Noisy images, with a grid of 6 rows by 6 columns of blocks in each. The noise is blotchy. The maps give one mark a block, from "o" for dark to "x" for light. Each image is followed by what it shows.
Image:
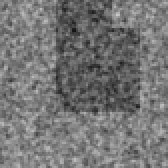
xxooxx
xxooox
xxooox
xxooox
xxxxxx
xxxxxx
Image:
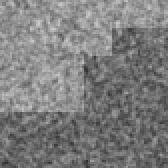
xxxxxx
xxxxoo
xxxooo
xxxooo
oooooo
oooooo
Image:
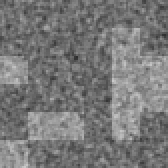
oooooo
ooooxo
xoooxx
ooooxx
oxxoxo
xooooo
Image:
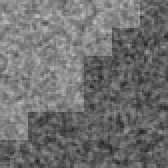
xxxxxo
xxxxoo
xxxooo
xxxooo
xooooo
oooooo
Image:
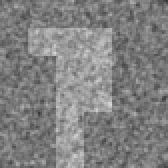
oooooo
oxxxoo
ooxxoo
ooxxoo
ooxooo
ooxooo
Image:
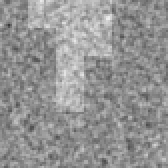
oxxxoo
ooxxoo
ooxooo
ooxooo
oooooo
oooooo
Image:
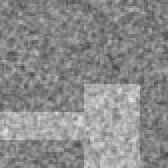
oooooo
oooooo
oooooo
oooxxo
xxxxxo
oooxxo
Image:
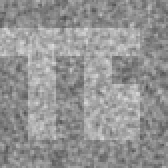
oooooo
xxxxxo
oxoxoo
oxoxxo
oxoxxo
oooooo
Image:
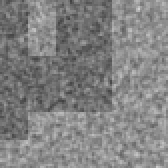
oxooxx
oxooxx
ooooxx
ooooxx
oxxxxx
xxxxxx
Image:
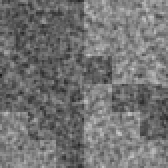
oooxxx
oooxxx
ooooxx
oooxoo
xooxxo
xxoxxx
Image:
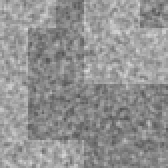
xxoxxo
xooxxx
xooxxx
xooooo
xooooo
xxxooo
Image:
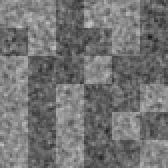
xxoxxo
oxooxo
xooxoo
xoxoox
xoxoxo
xoxoox
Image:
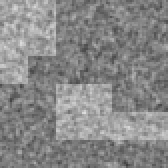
xxoooo
xxoooo
xooooo
ooxxoo
ooxxxx
oooooo
